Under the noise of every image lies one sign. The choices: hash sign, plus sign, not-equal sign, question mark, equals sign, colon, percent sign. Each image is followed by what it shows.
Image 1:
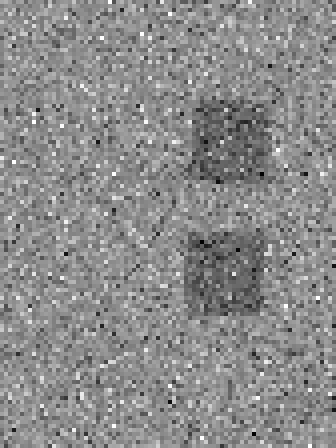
dark colon
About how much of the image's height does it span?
half
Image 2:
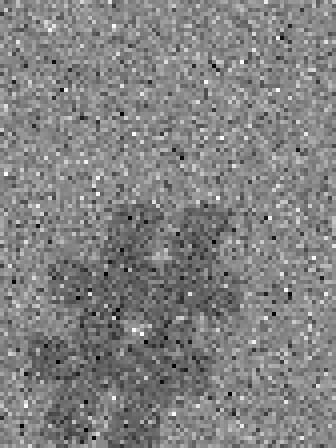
dark hash sign
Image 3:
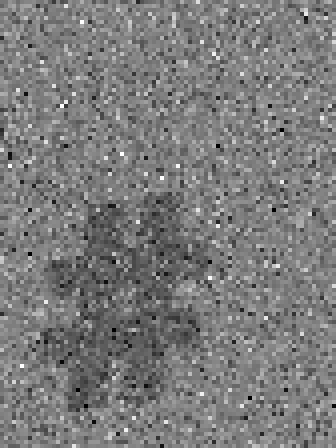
dark hash sign
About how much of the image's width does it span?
half
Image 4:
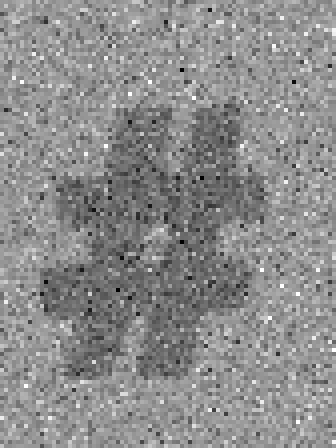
dark hash sign
